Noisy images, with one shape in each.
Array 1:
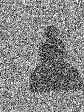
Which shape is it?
chess pawn
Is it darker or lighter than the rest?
darker
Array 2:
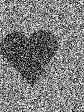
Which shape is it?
heart
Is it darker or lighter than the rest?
darker
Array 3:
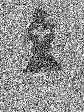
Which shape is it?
chess bishop
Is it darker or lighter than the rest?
darker
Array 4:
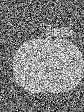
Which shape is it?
apple
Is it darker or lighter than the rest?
lighter
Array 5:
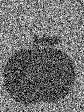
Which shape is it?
apple
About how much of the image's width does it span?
nearly all
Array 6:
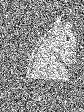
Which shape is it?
chess knight
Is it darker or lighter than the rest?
lighter
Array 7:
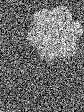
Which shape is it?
flower
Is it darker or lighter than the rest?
lighter
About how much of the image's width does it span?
two thirds
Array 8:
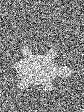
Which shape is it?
turtle
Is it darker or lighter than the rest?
lighter
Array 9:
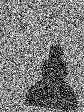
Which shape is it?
chess pawn
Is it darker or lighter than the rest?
darker
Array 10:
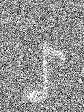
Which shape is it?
musical note
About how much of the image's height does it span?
half
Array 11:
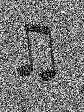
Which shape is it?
pair of musical notes
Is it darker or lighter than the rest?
darker
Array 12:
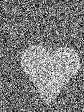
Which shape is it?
heart
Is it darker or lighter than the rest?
lighter
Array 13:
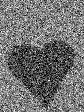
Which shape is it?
heart
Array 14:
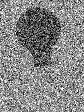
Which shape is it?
light bulb
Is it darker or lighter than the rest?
darker
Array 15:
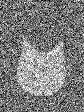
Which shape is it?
cat's head
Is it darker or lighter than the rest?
lighter
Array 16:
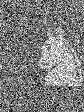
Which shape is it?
chess knight
